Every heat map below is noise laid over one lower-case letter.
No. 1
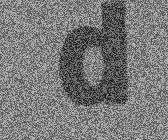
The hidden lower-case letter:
d
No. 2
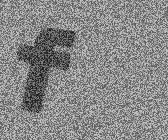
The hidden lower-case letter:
f
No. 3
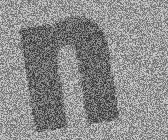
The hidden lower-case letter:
n
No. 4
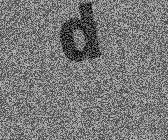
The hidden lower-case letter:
d
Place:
top middle
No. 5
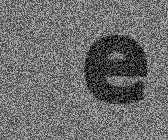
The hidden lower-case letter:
e
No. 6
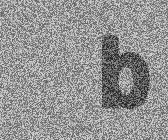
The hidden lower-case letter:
b
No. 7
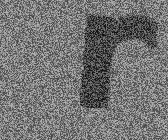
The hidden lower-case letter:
r
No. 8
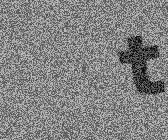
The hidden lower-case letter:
t
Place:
middle right
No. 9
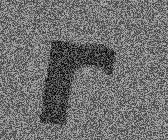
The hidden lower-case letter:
r
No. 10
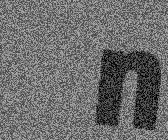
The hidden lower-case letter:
n
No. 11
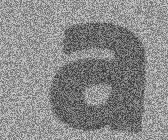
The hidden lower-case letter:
a
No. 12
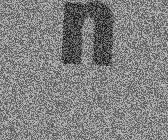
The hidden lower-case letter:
n
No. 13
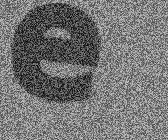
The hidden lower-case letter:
e
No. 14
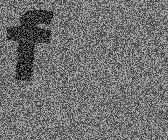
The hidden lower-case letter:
f
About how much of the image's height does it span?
half
